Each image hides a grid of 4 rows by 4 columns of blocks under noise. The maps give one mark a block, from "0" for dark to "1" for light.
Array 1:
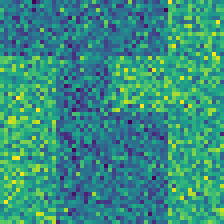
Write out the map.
0 0 0 1
1 0 1 1
1 0 0 1
1 0 0 1
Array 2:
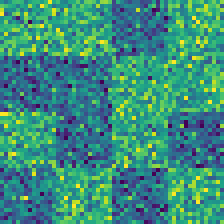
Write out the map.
1 1 0 1
0 0 1 1
1 0 1 0
0 1 0 1
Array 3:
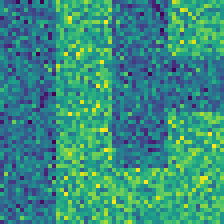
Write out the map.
0 1 0 1
0 1 0 0
0 1 0 1
0 1 1 1
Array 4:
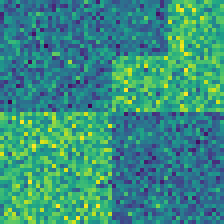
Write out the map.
0 0 0 1
0 0 1 1
1 1 0 0
1 1 0 0
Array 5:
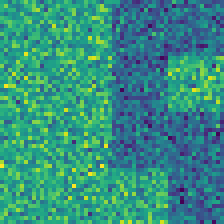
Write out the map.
1 1 0 0
1 1 0 1
1 1 0 0
1 1 1 0
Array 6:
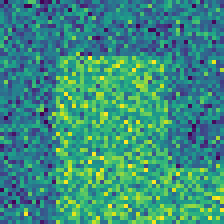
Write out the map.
0 0 0 0
0 1 1 0
0 1 1 0
0 1 1 1
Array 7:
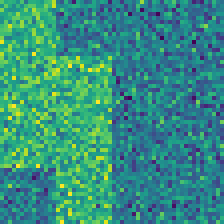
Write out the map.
1 0 0 0
1 1 0 0
1 1 0 0
0 1 0 0
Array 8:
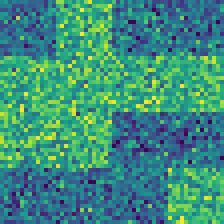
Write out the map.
0 1 0 0
1 1 1 1
1 1 0 0
0 0 0 1
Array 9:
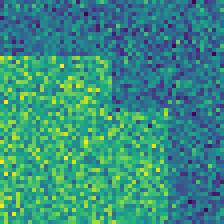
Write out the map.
0 0 0 0
1 1 0 0
1 1 1 0
1 1 1 0
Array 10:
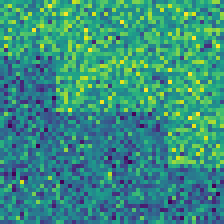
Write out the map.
1 1 1 1
0 1 1 1
0 0 0 1
0 0 0 0
